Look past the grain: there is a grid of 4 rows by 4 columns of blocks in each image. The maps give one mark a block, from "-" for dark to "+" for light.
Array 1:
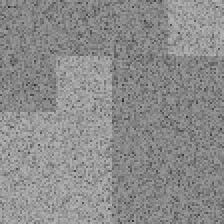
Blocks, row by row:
- - - +
- + - -
+ + - -
+ + - -
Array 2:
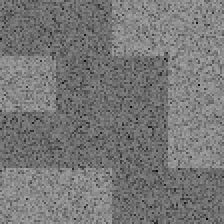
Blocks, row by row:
- - + +
+ - - +
- - - +
+ + - -
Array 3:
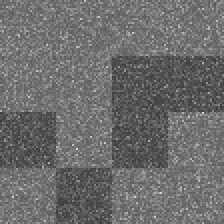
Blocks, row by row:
+ + + +
+ + - -
- + - +
+ - + +
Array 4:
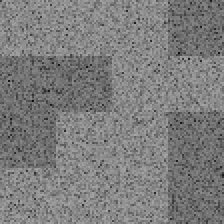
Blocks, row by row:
+ + + -
- - + +
- + + -
+ + + -
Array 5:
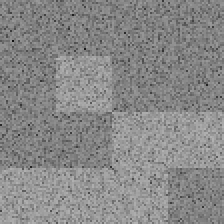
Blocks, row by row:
- - - -
- + - -
- - + +
+ + + -
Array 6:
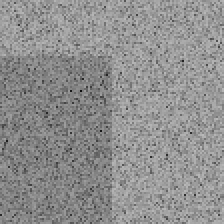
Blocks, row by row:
+ + + +
- - + +
- - + +
- - + +
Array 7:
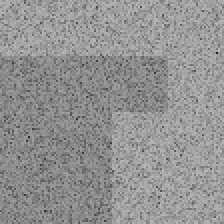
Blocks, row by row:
+ + + +
- - - +
- - + +
- - + +
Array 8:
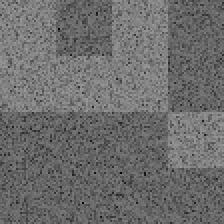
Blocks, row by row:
+ - + -
+ + + -
- - - +
- - - -
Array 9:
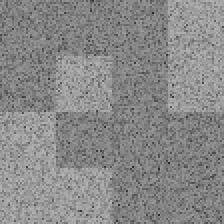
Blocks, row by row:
- - - +
- + - +
+ - - -
+ + - -
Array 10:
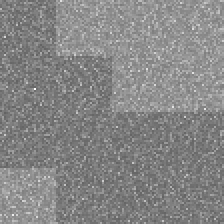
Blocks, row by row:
- + + +
- - + +
- - - -
+ - - -
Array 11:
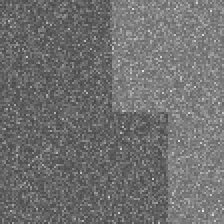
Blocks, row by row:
- - + +
- - + +
- - - +
- - - +
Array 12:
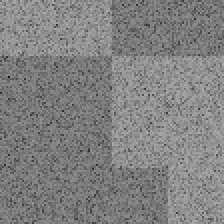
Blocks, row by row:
+ + - -
- - + +
- - + +
- - - +
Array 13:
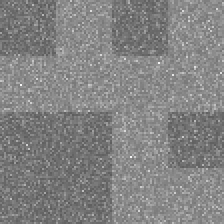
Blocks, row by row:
- + - +
+ + + +
- - + -
- - + +
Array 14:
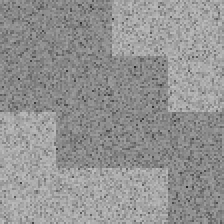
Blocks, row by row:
- - + +
- - - +
+ - - -
+ + + -
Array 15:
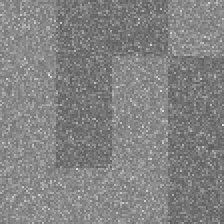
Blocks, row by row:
+ - - +
+ - + -
+ - + -
+ + + -
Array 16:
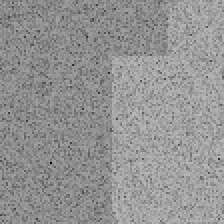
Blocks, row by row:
- - - +
- - + +
- - + +
- - + +
